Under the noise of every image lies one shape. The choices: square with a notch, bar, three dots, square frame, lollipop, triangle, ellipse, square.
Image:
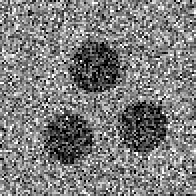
three dots
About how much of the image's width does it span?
two thirds
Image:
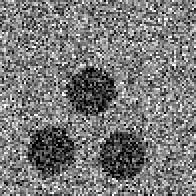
three dots
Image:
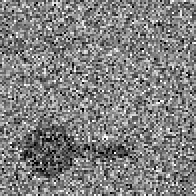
lollipop
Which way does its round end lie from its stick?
left
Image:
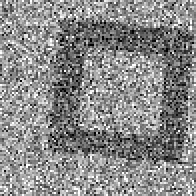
square frame
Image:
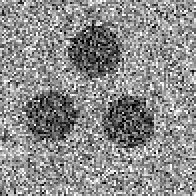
three dots
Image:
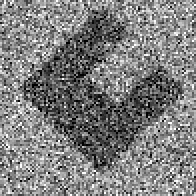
square with a notch
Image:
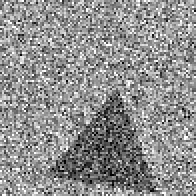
triangle
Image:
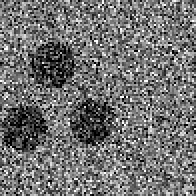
three dots
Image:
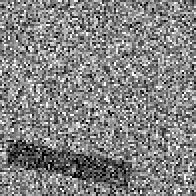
bar
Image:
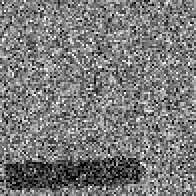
bar
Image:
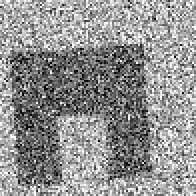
square with a notch
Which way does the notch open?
down
